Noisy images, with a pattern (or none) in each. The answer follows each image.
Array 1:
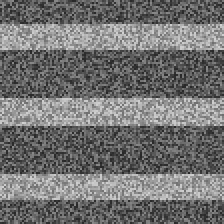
horizontal stripes
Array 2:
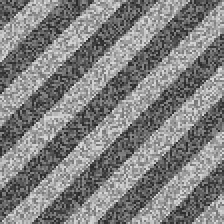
diagonal stripes
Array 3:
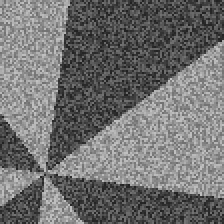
spokes from one point
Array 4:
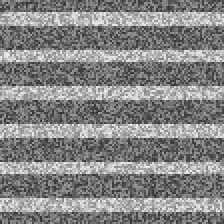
horizontal stripes
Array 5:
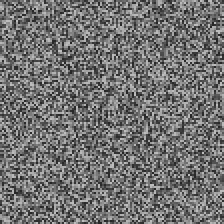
only noise
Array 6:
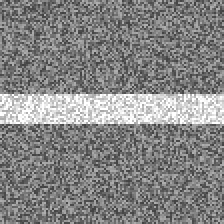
one horizontal stripe
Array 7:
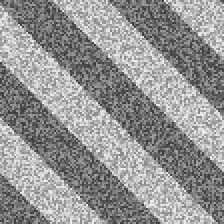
diagonal stripes
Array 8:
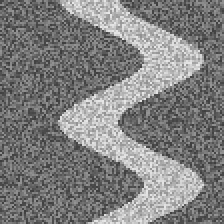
a wavy band
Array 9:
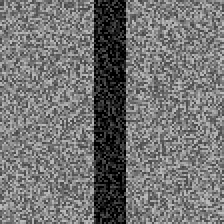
one vertical stripe
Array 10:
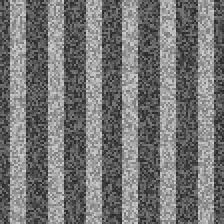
vertical stripes
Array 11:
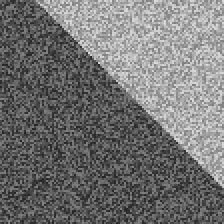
a sharp edge
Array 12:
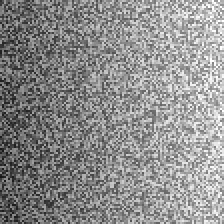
a smooth slope
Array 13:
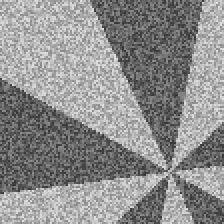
spokes from one point
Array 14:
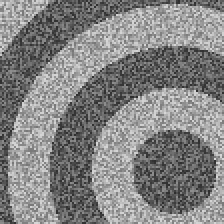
rings round one point
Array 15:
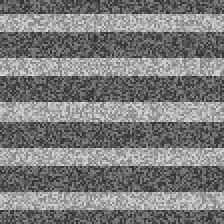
horizontal stripes
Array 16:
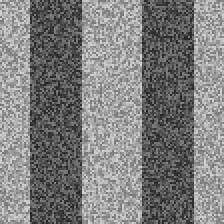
vertical stripes
